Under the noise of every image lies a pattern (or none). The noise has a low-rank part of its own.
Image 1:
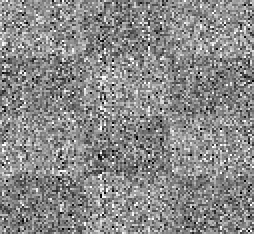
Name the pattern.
a checkerboard
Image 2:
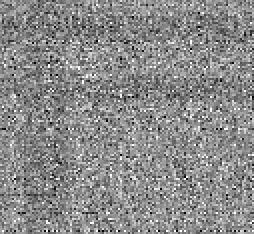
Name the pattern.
bands of rows crossing bands of columns
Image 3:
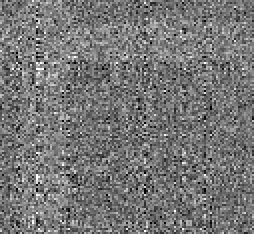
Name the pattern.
bands of rows crossing bands of columns
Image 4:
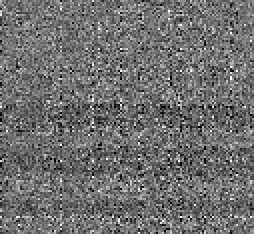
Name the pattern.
bands of rows
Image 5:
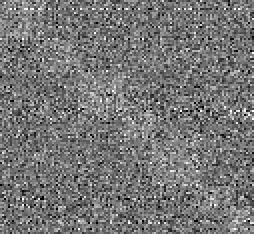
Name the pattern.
blocks along the diagonal
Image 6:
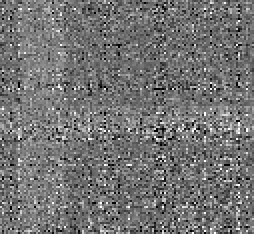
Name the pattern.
bands of rows crossing bands of columns
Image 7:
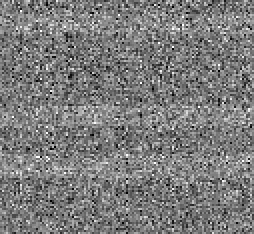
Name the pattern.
bands of rows
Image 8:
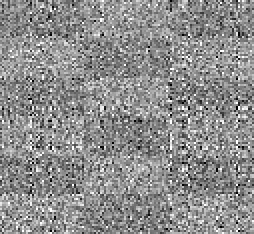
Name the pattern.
a checkerboard
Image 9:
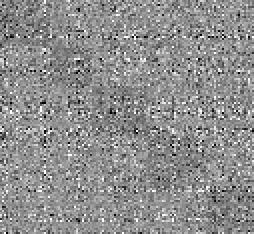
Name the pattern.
blocks along the diagonal
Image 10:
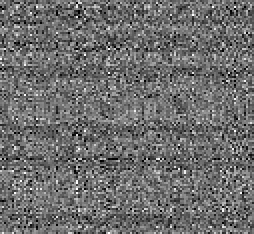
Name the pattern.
bands of rows
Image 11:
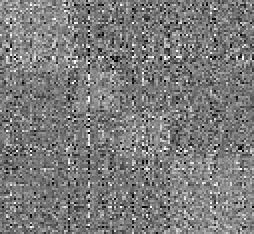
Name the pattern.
blocks along the diagonal
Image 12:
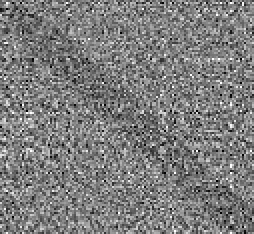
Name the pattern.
a diagonal band
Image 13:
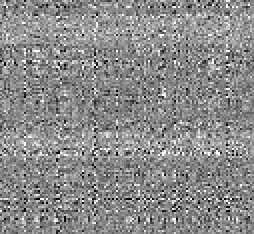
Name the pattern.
bands of rows
